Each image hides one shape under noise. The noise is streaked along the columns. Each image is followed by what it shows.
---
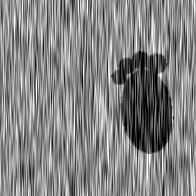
footprint
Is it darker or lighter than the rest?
darker
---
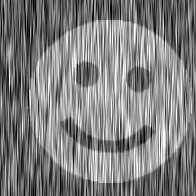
smiling face
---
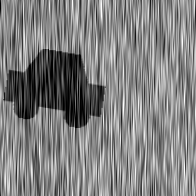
car
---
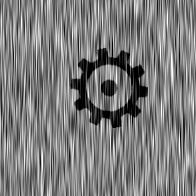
gear
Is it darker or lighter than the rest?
darker
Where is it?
centre
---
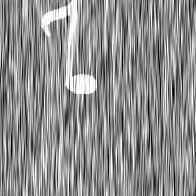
musical note
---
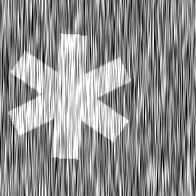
asterisk
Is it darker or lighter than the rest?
lighter
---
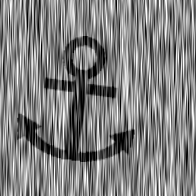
anchor
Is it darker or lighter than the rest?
darker
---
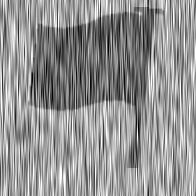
flag
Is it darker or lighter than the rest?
darker
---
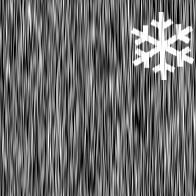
snowflake
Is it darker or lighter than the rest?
lighter
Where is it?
top right
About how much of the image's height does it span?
a third
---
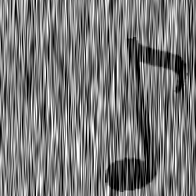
musical note
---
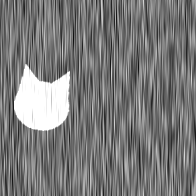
cat's head
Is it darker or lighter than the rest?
lighter
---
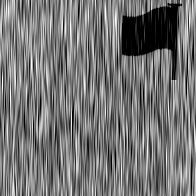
flag
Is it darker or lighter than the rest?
darker
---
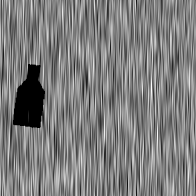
bottle
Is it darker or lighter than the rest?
darker
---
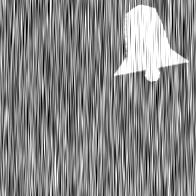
bell
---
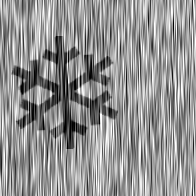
snowflake
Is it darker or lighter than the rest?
darker
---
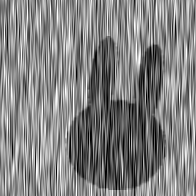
rabbit's head
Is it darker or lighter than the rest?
darker
